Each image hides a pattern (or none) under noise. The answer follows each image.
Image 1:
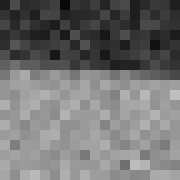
a sharp edge
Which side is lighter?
bottom
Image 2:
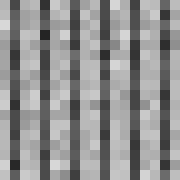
vertical stripes
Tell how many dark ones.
6
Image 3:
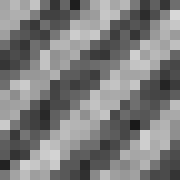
diagonal stripes
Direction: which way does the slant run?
bottom left to top right
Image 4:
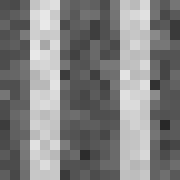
vertical stripes
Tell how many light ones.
2
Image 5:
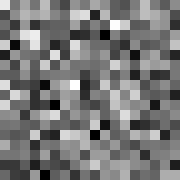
only noise
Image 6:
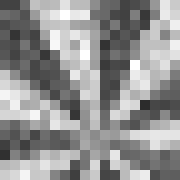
spokes from one point
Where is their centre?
bottom middle
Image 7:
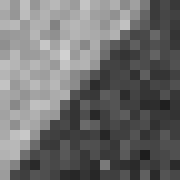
a sharp edge
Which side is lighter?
top left
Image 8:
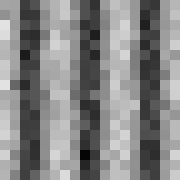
vertical stripes
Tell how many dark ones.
3
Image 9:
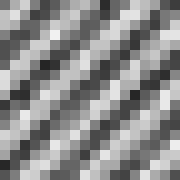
diagonal stripes
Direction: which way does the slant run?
bottom left to top right
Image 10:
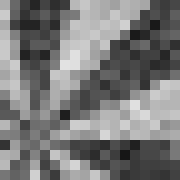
spokes from one point
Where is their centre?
bottom left
